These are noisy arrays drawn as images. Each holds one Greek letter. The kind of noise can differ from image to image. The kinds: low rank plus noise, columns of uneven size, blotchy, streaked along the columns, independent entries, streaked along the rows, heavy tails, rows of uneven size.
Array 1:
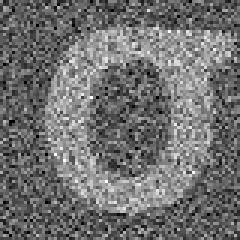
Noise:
low rank plus noise
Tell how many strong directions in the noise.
five to eight
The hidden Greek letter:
sigma
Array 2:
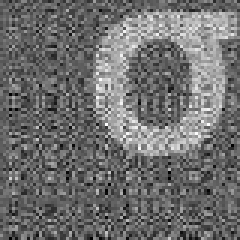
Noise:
low rank plus noise
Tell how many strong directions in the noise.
two
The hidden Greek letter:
sigma
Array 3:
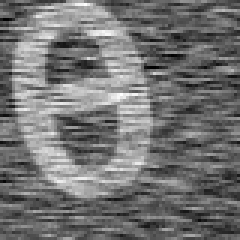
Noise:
streaked along the rows
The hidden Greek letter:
theta
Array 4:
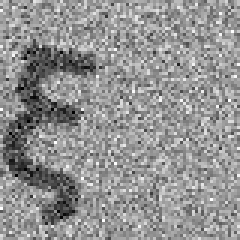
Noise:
independent entries
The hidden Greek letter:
xi
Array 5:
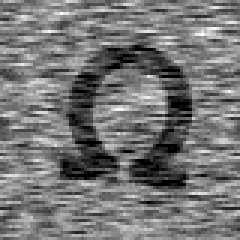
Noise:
streaked along the rows
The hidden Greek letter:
omega
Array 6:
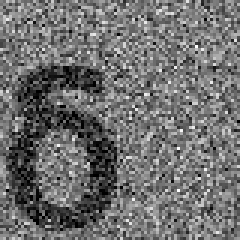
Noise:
independent entries
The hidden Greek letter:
delta
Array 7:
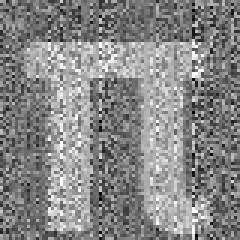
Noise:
columns of uneven size
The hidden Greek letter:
pi
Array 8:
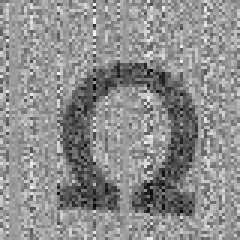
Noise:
columns of uneven size
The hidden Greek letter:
omega
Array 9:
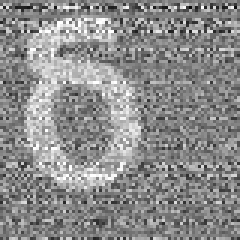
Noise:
rows of uneven size
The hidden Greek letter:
delta
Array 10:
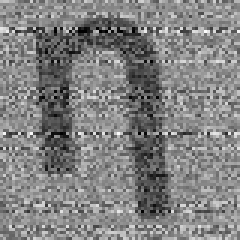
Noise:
rows of uneven size
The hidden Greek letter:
eta
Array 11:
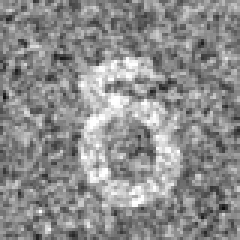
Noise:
blotchy
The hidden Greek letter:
delta
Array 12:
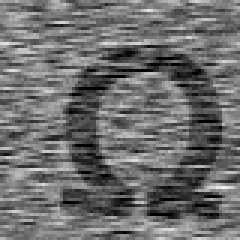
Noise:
streaked along the rows
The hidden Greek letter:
omega
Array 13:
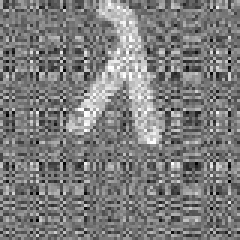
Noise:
low rank plus noise
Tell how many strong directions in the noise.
one
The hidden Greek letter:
lambda
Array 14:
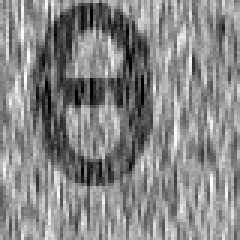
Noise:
streaked along the columns
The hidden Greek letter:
theta
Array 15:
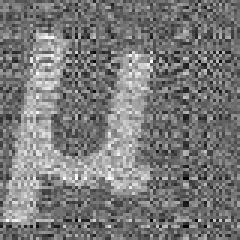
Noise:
low rank plus noise
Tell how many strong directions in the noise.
two
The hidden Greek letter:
mu
